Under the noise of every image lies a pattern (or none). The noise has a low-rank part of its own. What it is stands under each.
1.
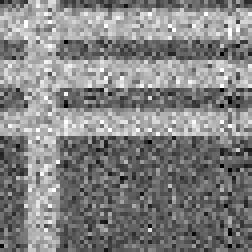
bands of rows crossing bands of columns
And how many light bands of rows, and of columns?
3 and 1
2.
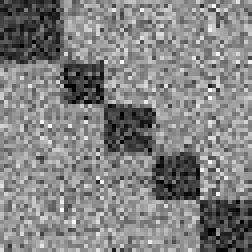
blocks along the diagonal
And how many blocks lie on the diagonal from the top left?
5
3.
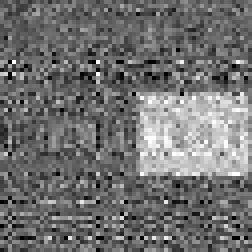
one block
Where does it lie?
middle right
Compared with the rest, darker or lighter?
lighter
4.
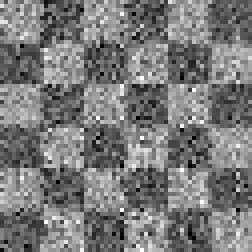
a checkerboard
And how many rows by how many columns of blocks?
6 by 6
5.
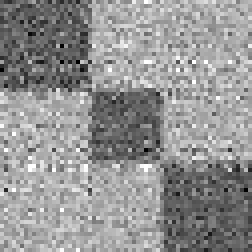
blocks along the diagonal
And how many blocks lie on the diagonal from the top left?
3
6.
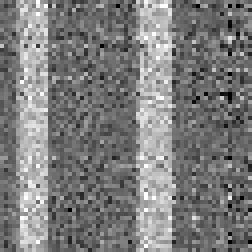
bands of columns
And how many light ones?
2
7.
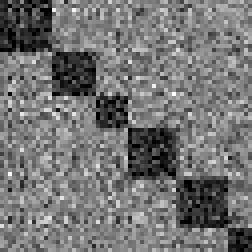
blocks along the diagonal
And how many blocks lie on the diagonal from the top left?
6
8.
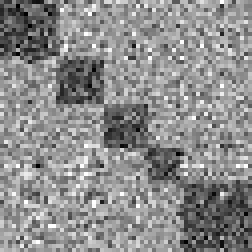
blocks along the diagonal
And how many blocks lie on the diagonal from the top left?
5
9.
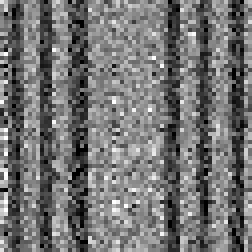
bands of columns
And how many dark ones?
6
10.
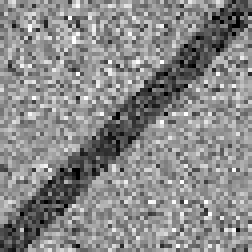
a diagonal band
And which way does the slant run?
bottom left to top right
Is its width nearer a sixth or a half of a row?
a sixth
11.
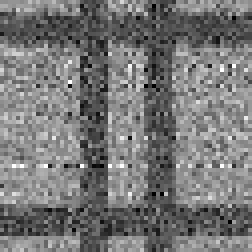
bands of rows crossing bands of columns
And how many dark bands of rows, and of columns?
2 and 2
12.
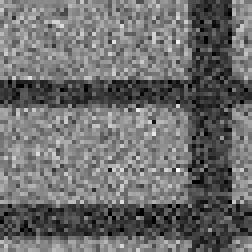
bands of rows crossing bands of columns
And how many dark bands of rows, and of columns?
2 and 1
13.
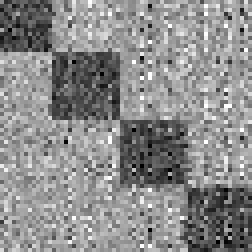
blocks along the diagonal
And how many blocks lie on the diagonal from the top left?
4
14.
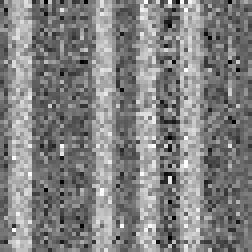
bands of columns
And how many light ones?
4
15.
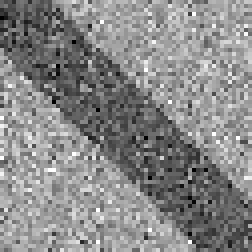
a diagonal band
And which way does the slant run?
top left to bottom right
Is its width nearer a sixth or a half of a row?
a half
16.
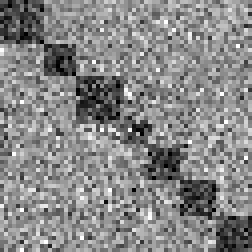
blocks along the diagonal
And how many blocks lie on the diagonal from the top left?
7
